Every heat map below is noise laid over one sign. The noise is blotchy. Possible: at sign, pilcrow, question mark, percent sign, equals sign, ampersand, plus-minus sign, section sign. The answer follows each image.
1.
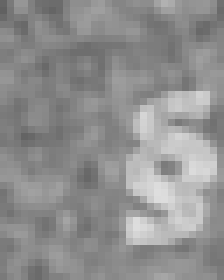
section sign
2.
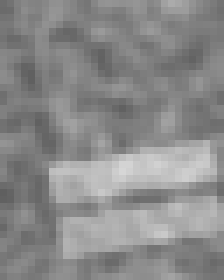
equals sign
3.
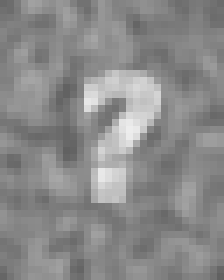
question mark
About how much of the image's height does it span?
half
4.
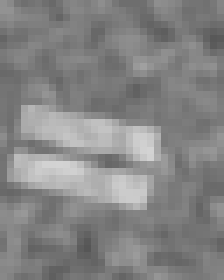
equals sign
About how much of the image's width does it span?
two thirds
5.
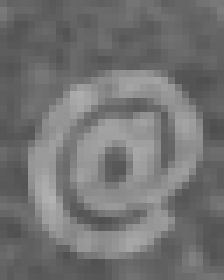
at sign
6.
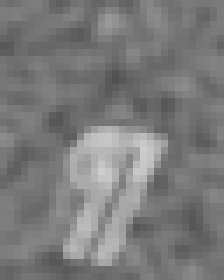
pilcrow
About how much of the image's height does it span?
half
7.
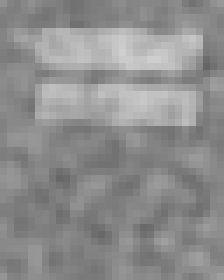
equals sign
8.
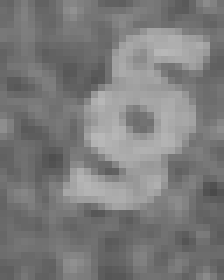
section sign
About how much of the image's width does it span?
two thirds
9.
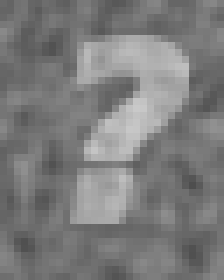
question mark
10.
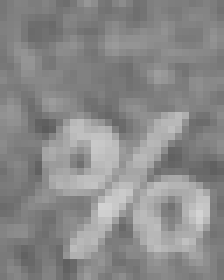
percent sign
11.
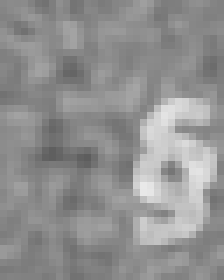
section sign
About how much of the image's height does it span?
half
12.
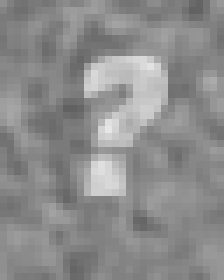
question mark
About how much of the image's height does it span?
half
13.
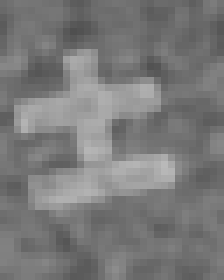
plus-minus sign
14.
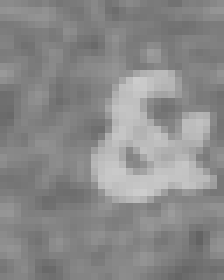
ampersand
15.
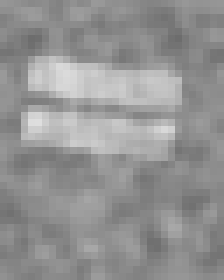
equals sign
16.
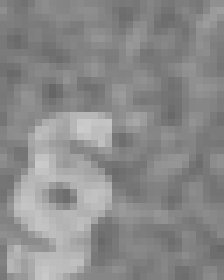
section sign
